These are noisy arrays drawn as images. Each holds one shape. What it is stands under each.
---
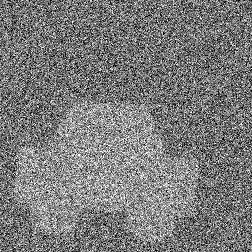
car
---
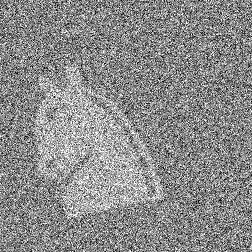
chess knight
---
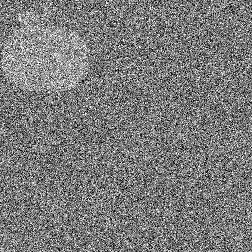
apple
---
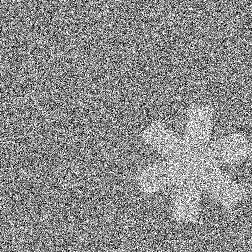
asterisk
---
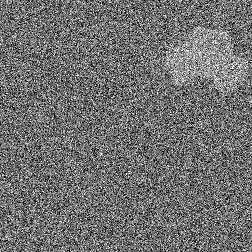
car
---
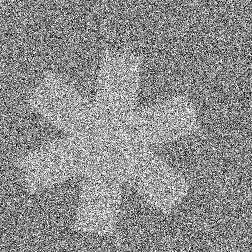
asterisk
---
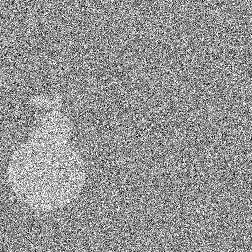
pear
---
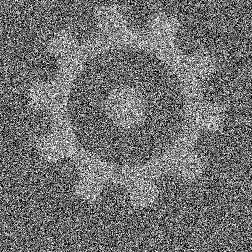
gear
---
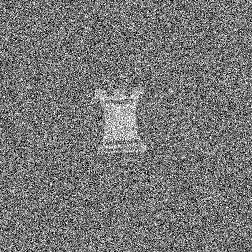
chess rook
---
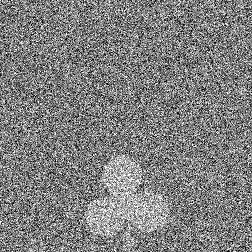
club
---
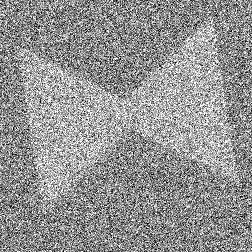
bow tie
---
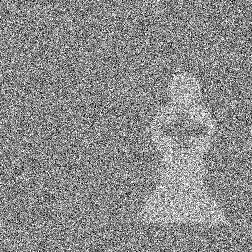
chess bishop
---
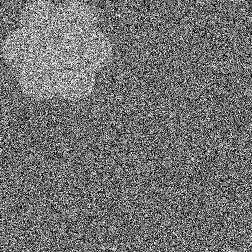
flower
